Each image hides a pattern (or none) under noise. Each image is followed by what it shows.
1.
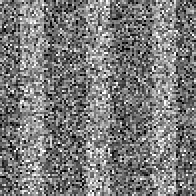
vertical stripes
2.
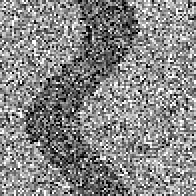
a wavy band
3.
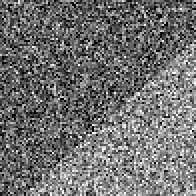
a sharp edge
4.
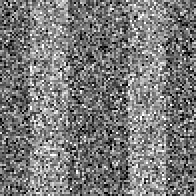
vertical stripes
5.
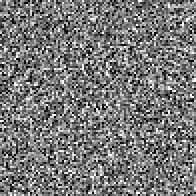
only noise
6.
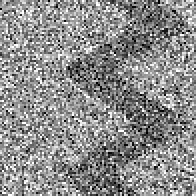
a wavy band
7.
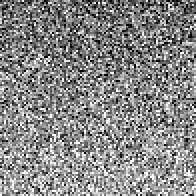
a smooth slope
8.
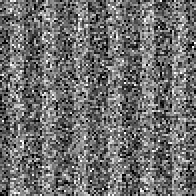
vertical stripes
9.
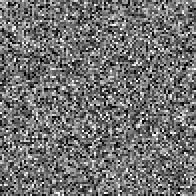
only noise
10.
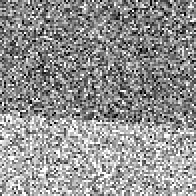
a sharp edge
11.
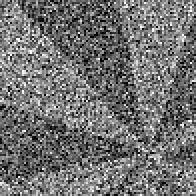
spokes from one point
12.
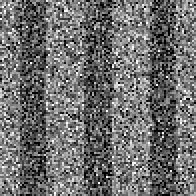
vertical stripes
